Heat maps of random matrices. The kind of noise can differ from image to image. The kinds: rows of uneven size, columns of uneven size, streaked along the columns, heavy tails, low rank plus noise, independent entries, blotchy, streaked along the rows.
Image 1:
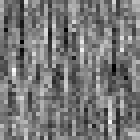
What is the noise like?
streaked along the columns
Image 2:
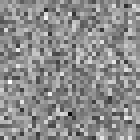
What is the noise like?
independent entries
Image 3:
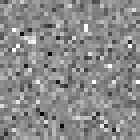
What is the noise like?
heavy tails
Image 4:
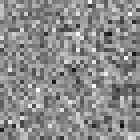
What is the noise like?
low rank plus noise
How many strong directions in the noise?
five to eight
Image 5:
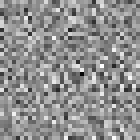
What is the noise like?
low rank plus noise
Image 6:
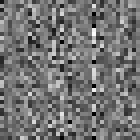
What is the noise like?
columns of uneven size
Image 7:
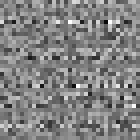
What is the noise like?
rows of uneven size
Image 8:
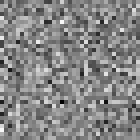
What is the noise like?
low rank plus noise
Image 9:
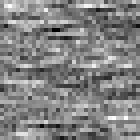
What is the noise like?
streaked along the rows
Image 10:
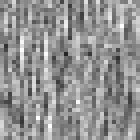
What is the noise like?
streaked along the columns
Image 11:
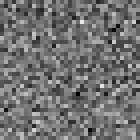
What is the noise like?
independent entries
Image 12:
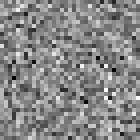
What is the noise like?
independent entries
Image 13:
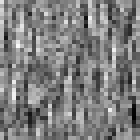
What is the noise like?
streaked along the columns
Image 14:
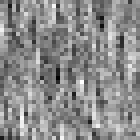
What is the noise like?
streaked along the columns
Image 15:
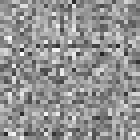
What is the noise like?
low rank plus noise
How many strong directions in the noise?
three or four
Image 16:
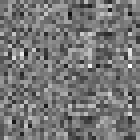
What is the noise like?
low rank plus noise
